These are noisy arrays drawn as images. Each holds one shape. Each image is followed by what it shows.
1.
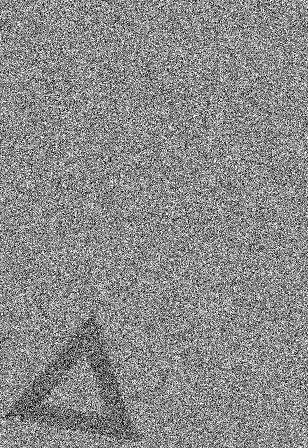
dark triangle frame, bottom left
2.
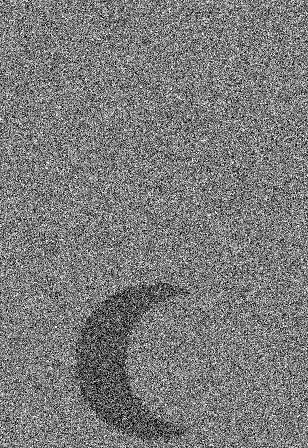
dark crescent, bottom middle
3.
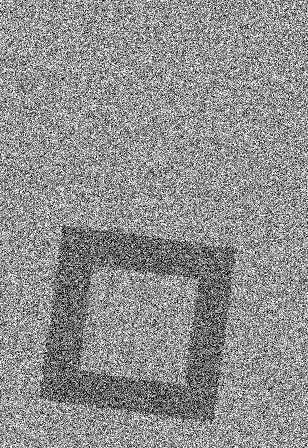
dark square frame
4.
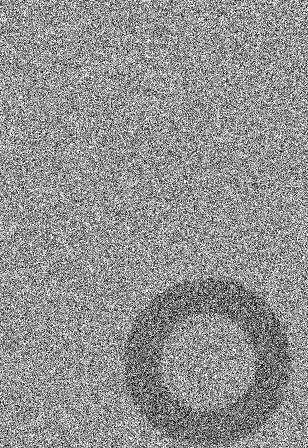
dark ring
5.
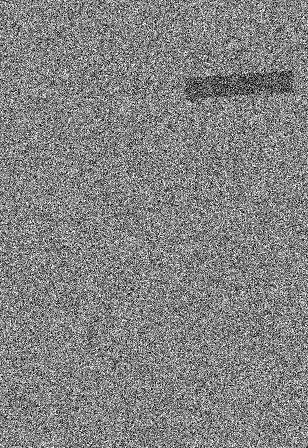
dark bar, top right
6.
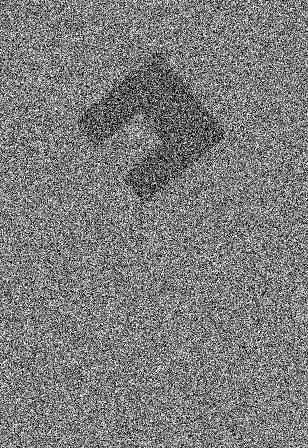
dark square with a notch
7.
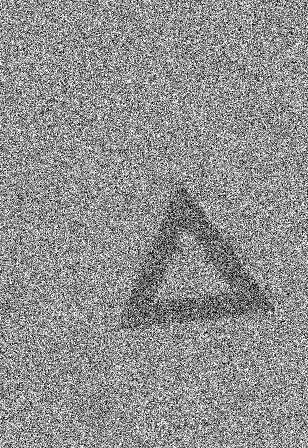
dark triangle frame
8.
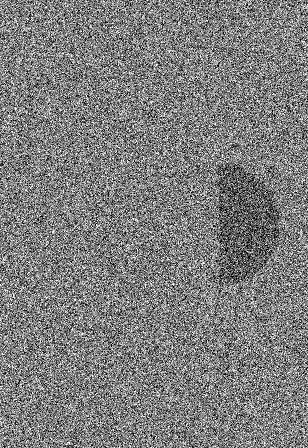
dark half disc, middle right
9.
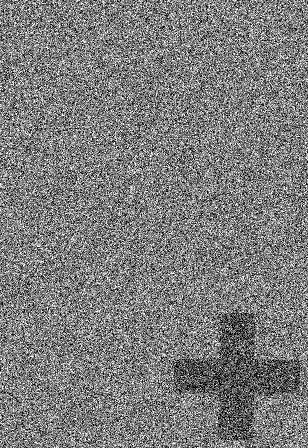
dark cross, bottom right
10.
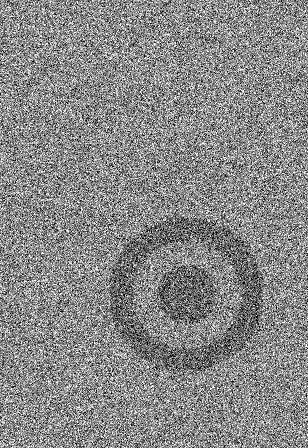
dark bullseye
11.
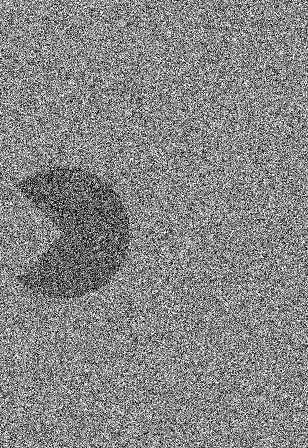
dark disc with a wedge cut out, middle left
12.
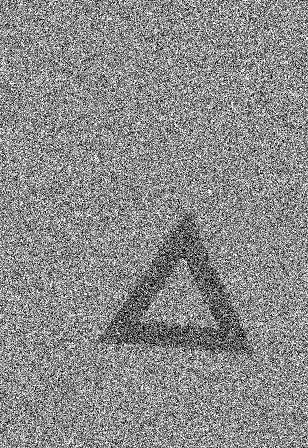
dark triangle frame
